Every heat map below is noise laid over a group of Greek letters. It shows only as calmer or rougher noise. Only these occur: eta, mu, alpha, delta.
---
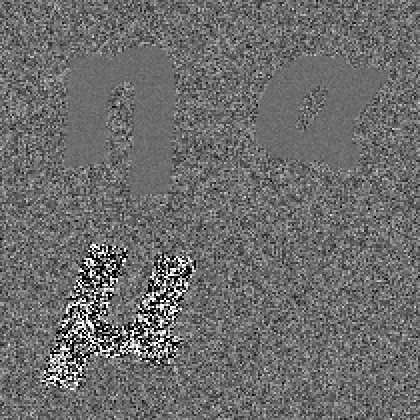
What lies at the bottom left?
mu
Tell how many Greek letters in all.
3
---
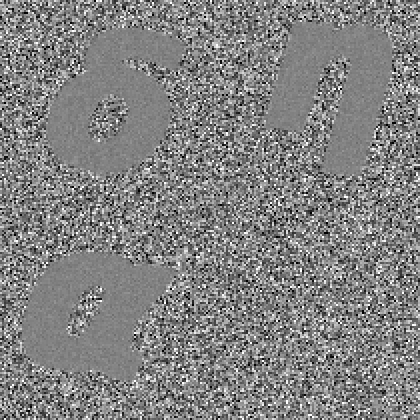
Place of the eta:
top right
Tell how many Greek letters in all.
3
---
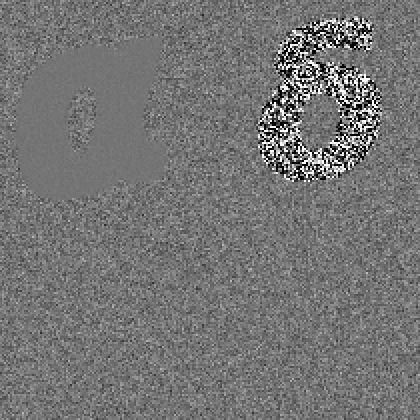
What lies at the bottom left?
nothing
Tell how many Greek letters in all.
2
